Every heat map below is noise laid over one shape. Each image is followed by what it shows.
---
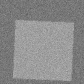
square
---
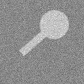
lollipop
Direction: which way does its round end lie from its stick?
up and right
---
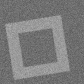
square frame
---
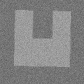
square with a notch
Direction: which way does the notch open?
up
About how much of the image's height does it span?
two thirds
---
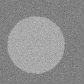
disc
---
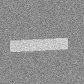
bar
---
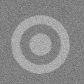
bullseye
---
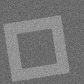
square frame
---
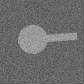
lollipop
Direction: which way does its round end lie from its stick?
left
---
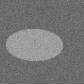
ellipse
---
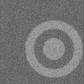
bullseye
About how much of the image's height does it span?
two thirds
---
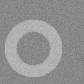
ring
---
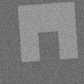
square with a notch
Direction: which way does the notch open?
down
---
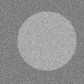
disc
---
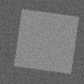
square
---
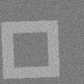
square frame
